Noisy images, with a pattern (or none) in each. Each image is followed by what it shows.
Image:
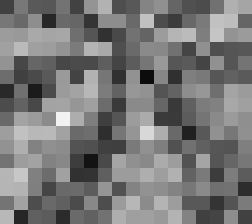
spokes from one point
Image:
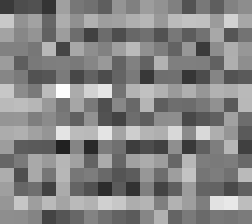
horizontal stripes
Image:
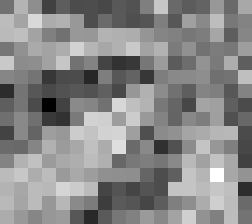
spokes from one point
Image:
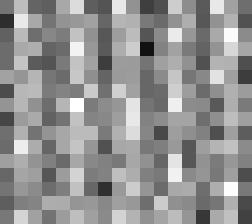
vertical stripes
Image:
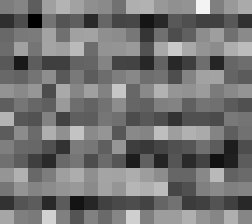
horizontal stripes
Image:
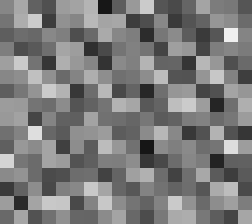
diagonal stripes
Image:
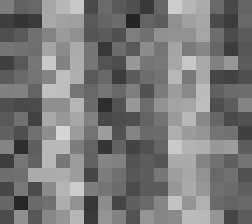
vertical stripes
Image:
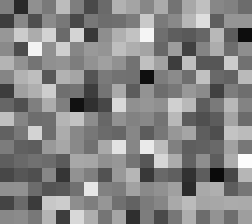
only noise
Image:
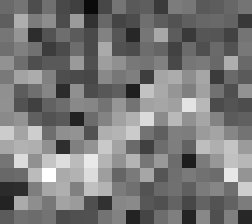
a wavy band
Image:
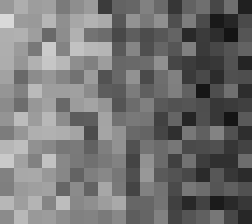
a smooth slope
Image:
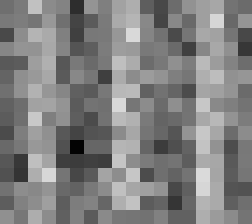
vertical stripes
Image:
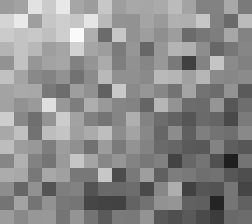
a smooth slope
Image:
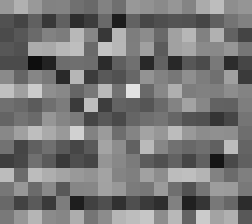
horizontal stripes
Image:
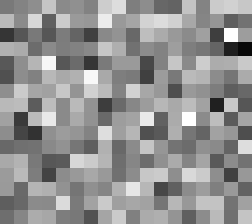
only noise
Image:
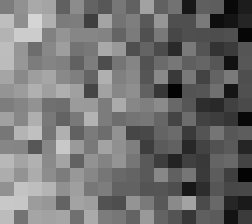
a smooth slope
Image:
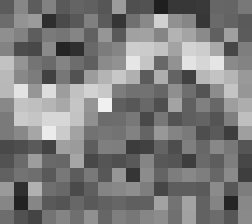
a wavy band
